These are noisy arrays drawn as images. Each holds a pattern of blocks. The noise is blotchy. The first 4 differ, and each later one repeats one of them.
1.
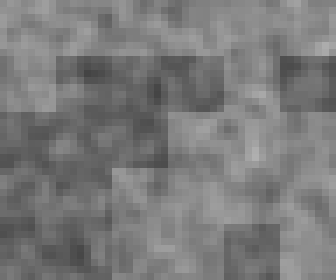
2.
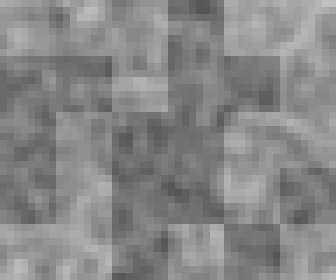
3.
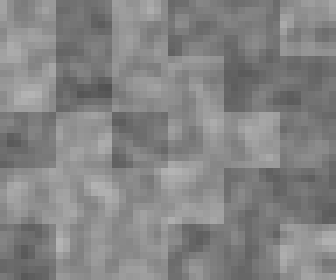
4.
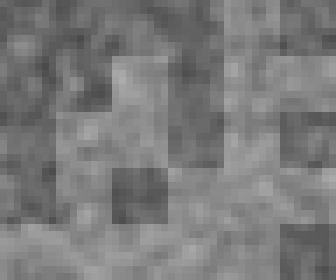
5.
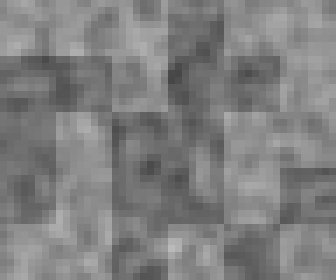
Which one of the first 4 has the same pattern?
2
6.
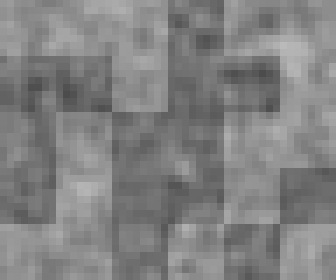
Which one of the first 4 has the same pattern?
2
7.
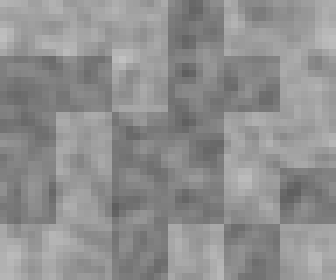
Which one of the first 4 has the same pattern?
2
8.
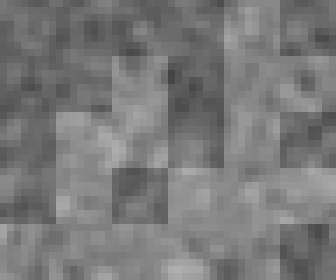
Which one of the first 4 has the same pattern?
4
